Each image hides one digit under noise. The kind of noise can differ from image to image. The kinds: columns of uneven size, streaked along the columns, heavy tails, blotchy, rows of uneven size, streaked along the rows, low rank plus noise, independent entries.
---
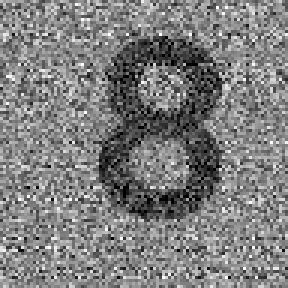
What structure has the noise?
rows of uneven size
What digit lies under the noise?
8
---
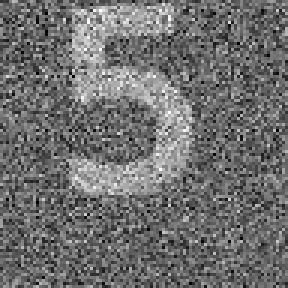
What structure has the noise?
low rank plus noise
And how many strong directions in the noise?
two
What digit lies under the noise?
5
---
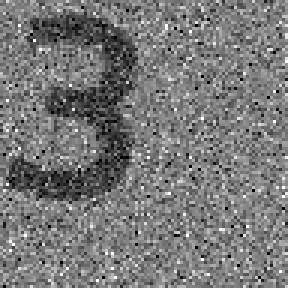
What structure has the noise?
heavy tails
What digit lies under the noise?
3
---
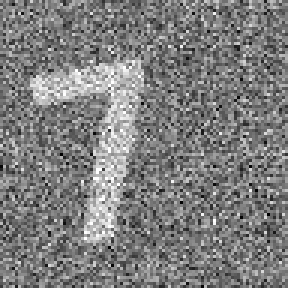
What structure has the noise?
low rank plus noise
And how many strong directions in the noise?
five to eight
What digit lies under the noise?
7
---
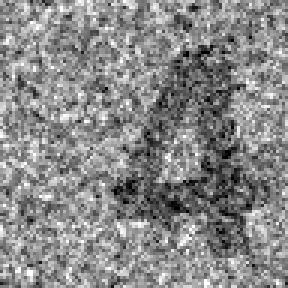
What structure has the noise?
blotchy
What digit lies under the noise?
4
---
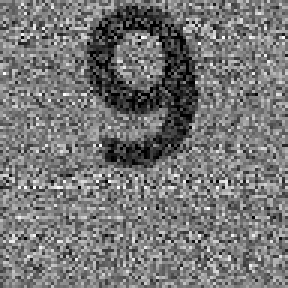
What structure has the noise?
rows of uneven size
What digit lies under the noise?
9
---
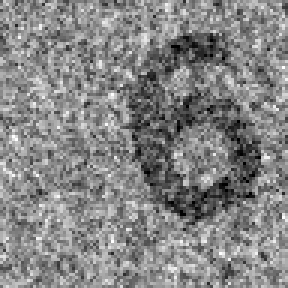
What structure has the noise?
blotchy
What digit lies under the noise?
6
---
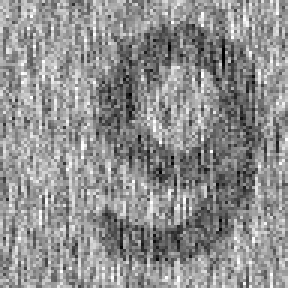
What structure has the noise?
streaked along the columns
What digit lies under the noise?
9
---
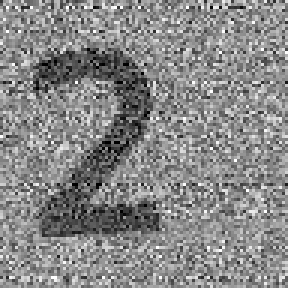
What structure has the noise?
rows of uneven size
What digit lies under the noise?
2
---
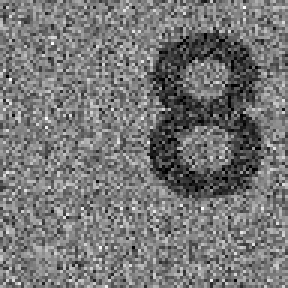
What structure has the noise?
low rank plus noise
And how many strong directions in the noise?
two
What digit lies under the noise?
8
